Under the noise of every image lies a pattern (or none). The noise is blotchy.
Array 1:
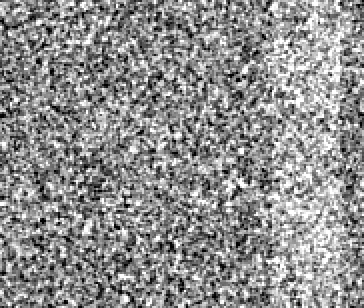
one vertical stripe
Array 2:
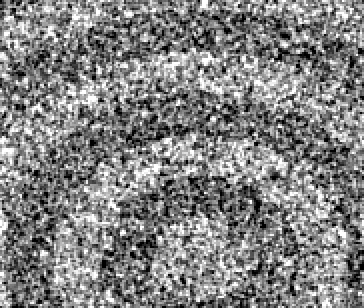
rings round one point
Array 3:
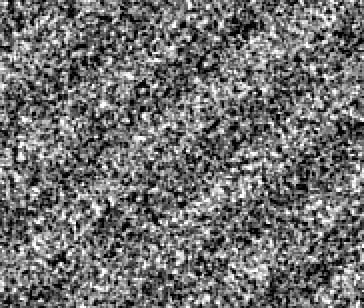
diagonal stripes
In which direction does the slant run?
bottom left to top right
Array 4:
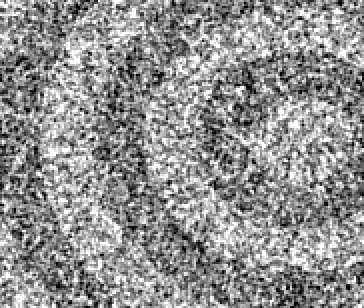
rings round one point
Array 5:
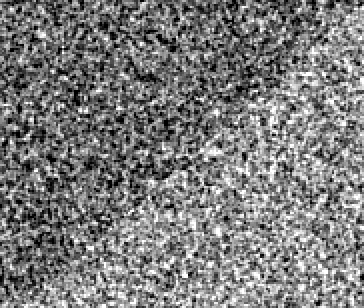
a sharp edge
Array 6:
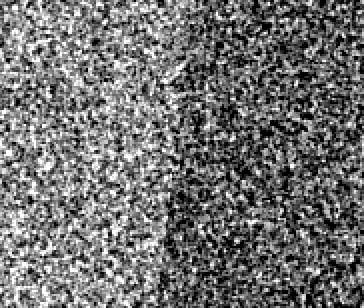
a sharp edge
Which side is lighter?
left
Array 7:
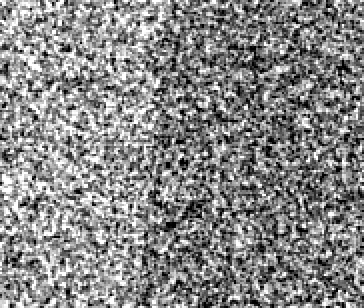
a sharp edge
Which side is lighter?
left
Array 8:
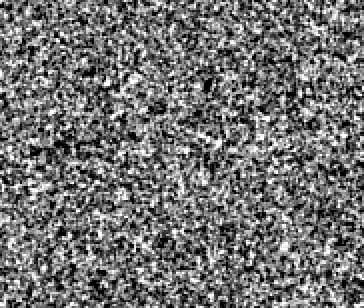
only noise
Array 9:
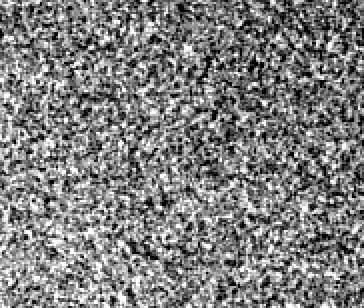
a smooth slope
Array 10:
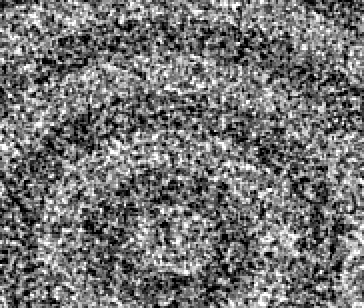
rings round one point
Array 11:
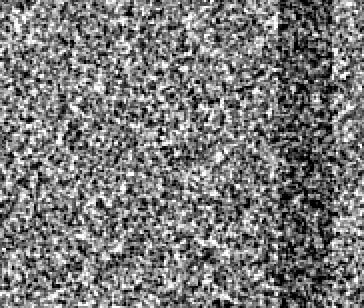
one vertical stripe
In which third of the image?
right
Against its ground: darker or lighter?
darker
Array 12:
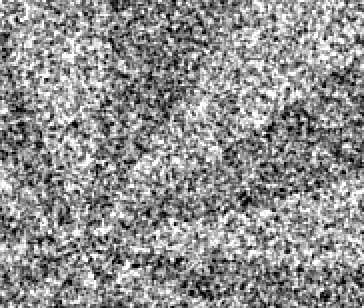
spokes from one point
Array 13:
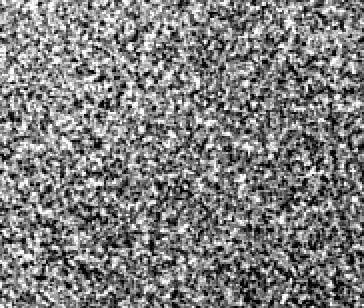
a smooth slope
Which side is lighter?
top left
